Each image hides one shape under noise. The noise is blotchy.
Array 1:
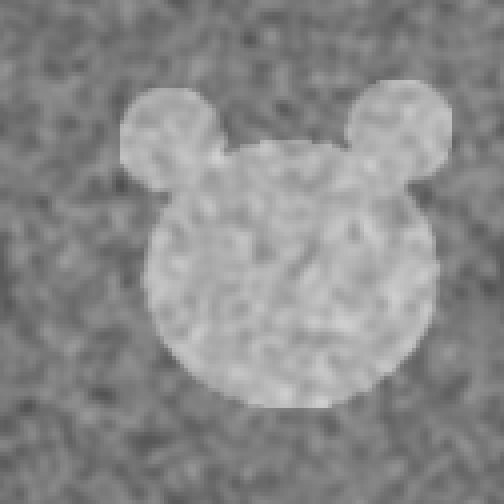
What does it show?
light bear's head
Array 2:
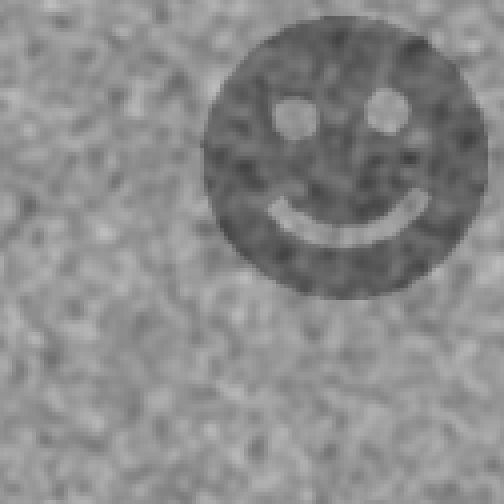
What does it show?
dark smiling face
